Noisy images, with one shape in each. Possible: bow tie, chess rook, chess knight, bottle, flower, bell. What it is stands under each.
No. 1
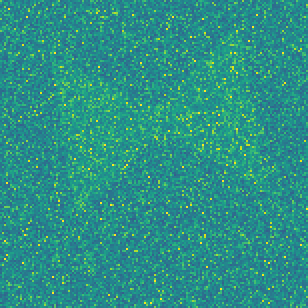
bow tie
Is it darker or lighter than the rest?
lighter
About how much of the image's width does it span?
two thirds
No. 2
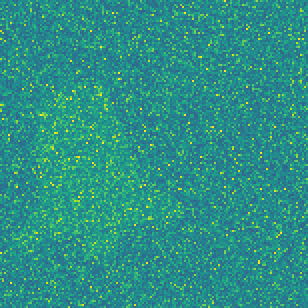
bell
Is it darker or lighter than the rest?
lighter
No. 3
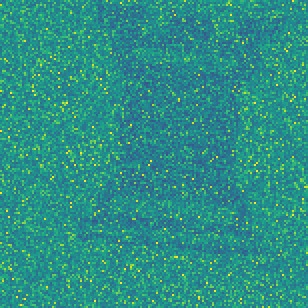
chess rook
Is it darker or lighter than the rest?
darker
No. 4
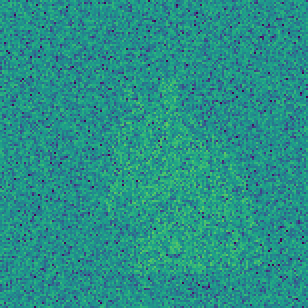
chess knight
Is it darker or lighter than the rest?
lighter
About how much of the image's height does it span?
two thirds
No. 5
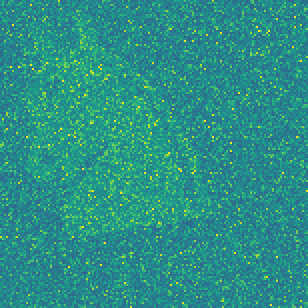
chess knight
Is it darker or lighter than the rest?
lighter
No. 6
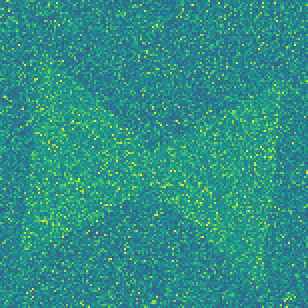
bow tie
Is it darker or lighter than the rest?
lighter
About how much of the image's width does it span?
nearly all
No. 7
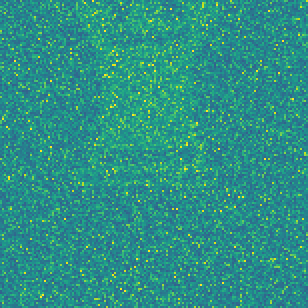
chess rook
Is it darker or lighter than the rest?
lighter
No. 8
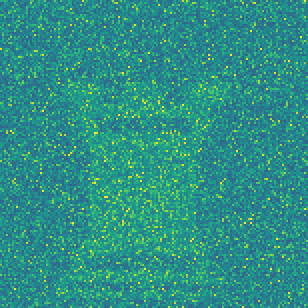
chess rook
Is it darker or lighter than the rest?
lighter
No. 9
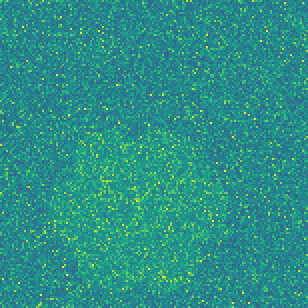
flower
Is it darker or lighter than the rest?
lighter
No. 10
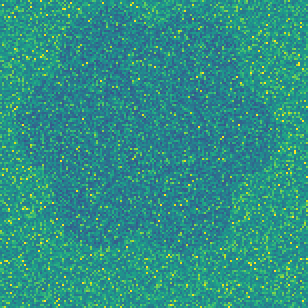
flower
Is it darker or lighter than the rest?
darker
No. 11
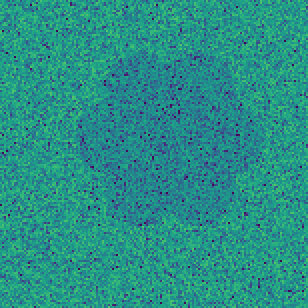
flower
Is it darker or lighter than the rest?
darker
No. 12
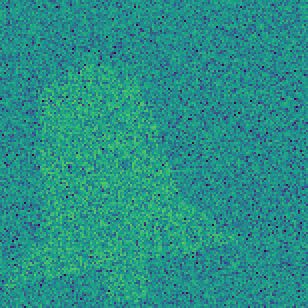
bell
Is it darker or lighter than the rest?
lighter
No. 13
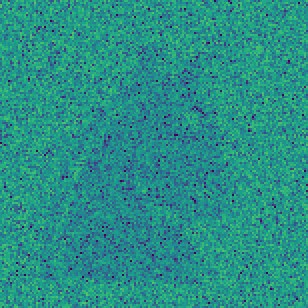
chess knight
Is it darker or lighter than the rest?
darker
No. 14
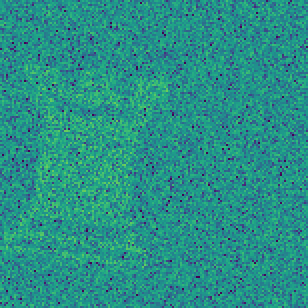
chess rook
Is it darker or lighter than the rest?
lighter
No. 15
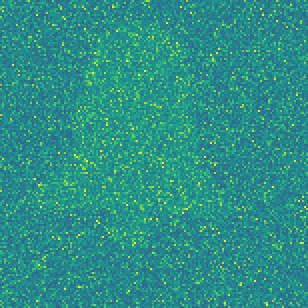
bell
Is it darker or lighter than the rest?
lighter
